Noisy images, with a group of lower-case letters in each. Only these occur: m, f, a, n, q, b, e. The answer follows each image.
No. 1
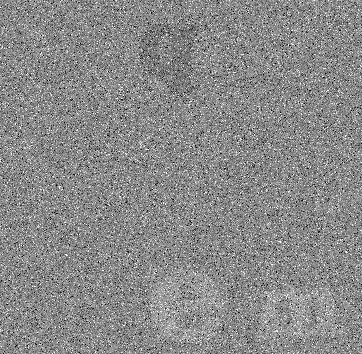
top middle: dark q; bottom middle: light e; bottom right: light m
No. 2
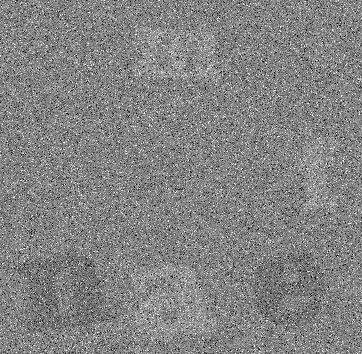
top middle: light m; middle right: light f; bottom left: dark n; bottom middle: light a; bottom right: dark e
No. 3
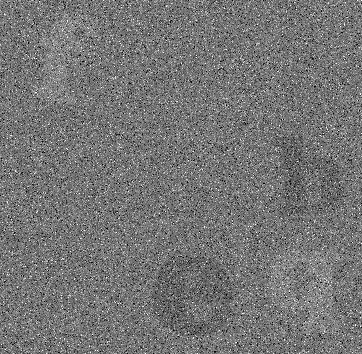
top left: light f; middle right: dark b; bottom middle: dark e; bottom right: light q
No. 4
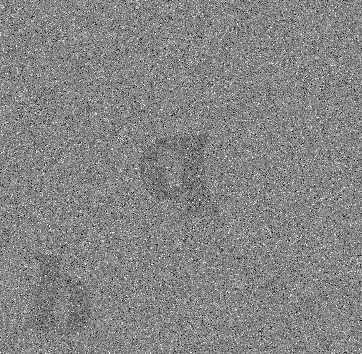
centre: dark q; bottom left: dark b
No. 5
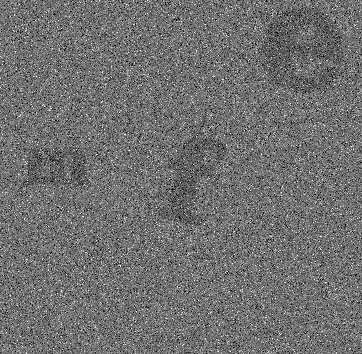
top right: dark e; middle left: dark m; centre: dark f
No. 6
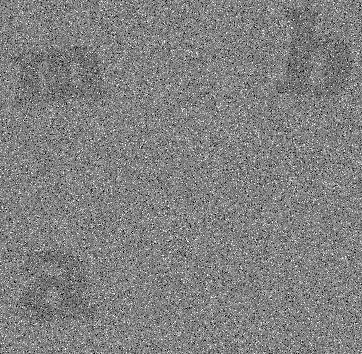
top left: dark m; top right: dark b; bottom left: dark a
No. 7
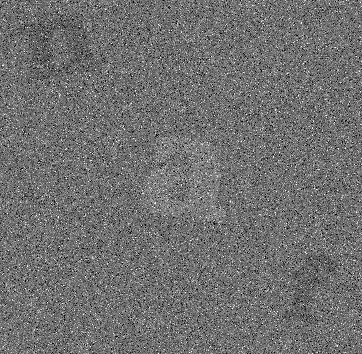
top left: dark n; centre: light a; bottom right: dark f
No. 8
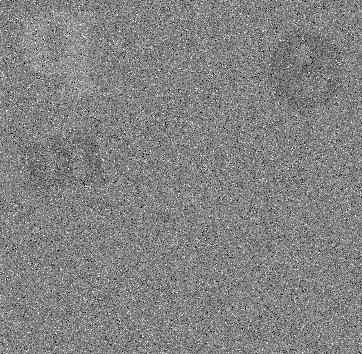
top left: light q; top right: dark e; middle left: dark m
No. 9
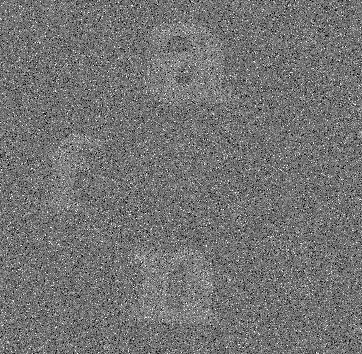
top middle: light a; middle left: light f; bottom middle: light n
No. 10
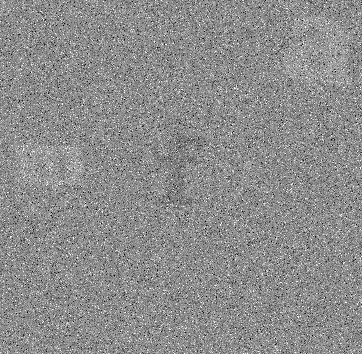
top right: light a; middle left: light m; centre: dark f
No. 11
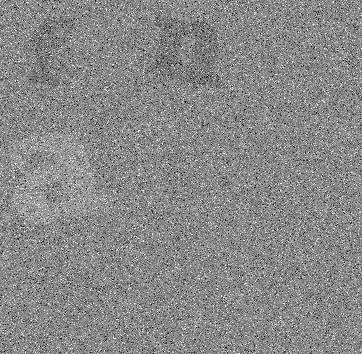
top left: dark f; top middle: dark n; middle left: light a
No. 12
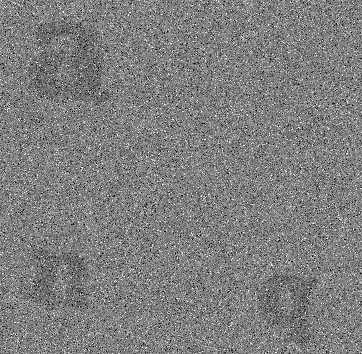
top left: dark a; bottom left: dark n; bottom right: dark q
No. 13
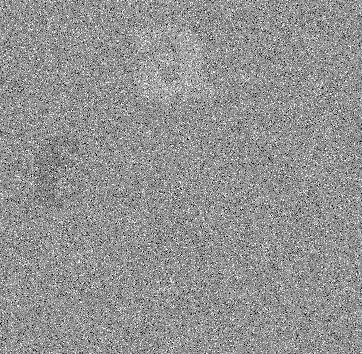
top middle: light a; middle left: dark f
